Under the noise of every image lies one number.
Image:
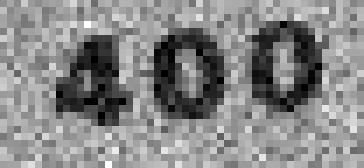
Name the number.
400
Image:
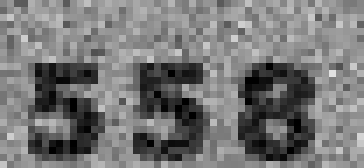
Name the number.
558
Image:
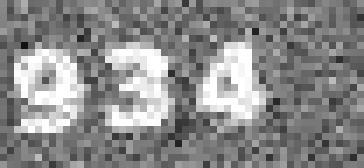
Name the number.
934
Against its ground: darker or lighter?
lighter
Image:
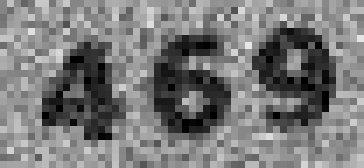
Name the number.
469
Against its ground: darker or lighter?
darker
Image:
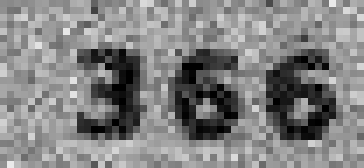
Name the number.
366
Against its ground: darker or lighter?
darker
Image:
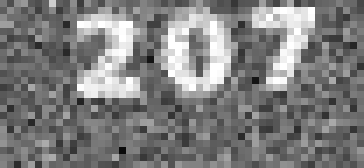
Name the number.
207
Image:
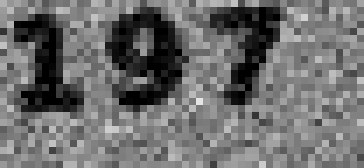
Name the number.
197
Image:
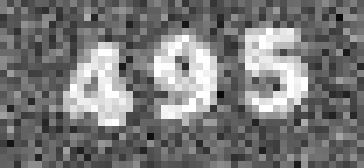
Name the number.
495
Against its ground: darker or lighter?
lighter
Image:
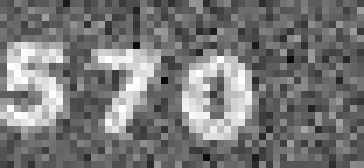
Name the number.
570
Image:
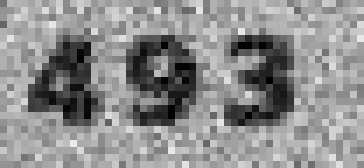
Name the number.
493
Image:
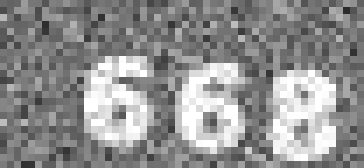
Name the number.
668
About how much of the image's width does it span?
two thirds
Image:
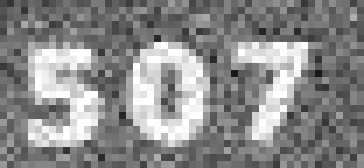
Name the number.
507
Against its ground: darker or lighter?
lighter
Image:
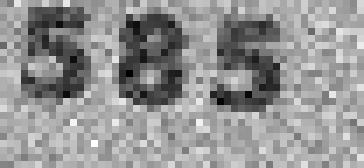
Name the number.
585
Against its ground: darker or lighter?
darker
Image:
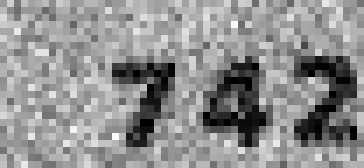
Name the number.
742
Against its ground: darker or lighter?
darker
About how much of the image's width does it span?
two thirds
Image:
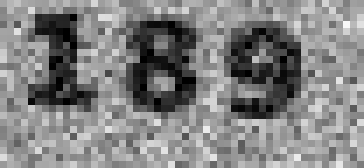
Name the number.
189
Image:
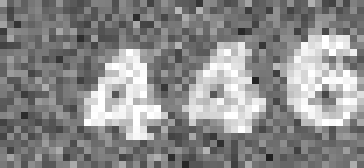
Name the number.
446
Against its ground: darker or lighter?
lighter
